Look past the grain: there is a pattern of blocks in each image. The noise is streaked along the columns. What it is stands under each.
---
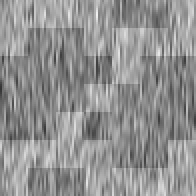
the same after a half turn
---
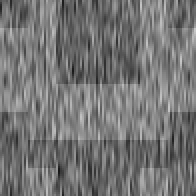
left and right mirror each other
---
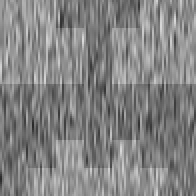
left and right mirror each other
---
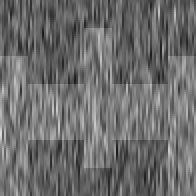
left and right mirror each other
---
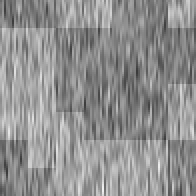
mirrored about the diagonal from the bottom left
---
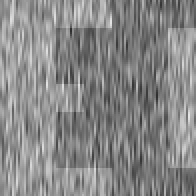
top and bottom mirror each other
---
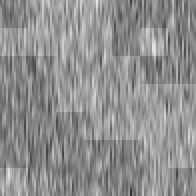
mirrored about the diagonal from the bottom left
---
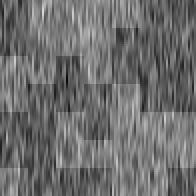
no symmetry
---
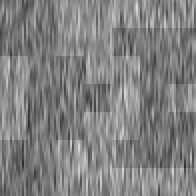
top and bottom mirror each other
